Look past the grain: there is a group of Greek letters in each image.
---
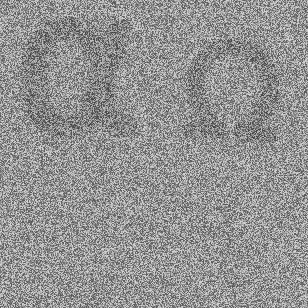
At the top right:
omega
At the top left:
alpha
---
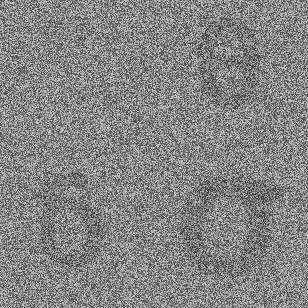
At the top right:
theta
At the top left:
nothing
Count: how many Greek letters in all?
3
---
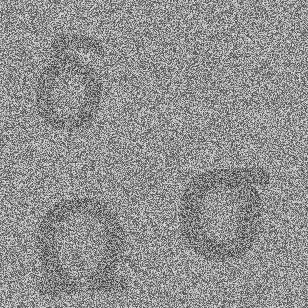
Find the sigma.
bottom right
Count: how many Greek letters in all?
3
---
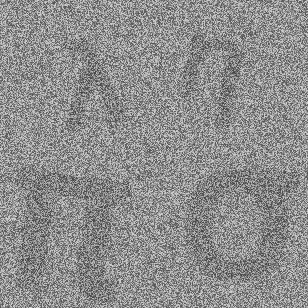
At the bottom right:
sigma
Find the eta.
top right
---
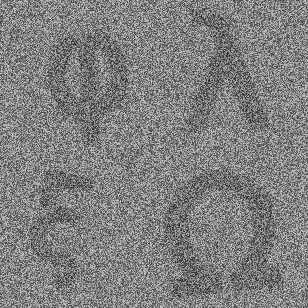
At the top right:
lambda
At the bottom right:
omega
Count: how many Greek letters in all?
4
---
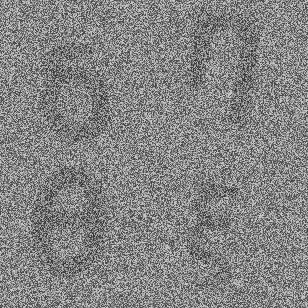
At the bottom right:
xi
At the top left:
delta
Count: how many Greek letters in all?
4
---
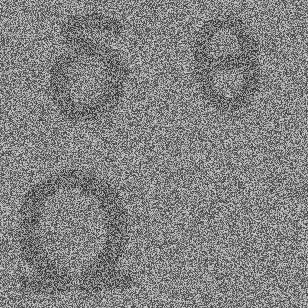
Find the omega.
bottom left
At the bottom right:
nothing
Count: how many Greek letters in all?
3
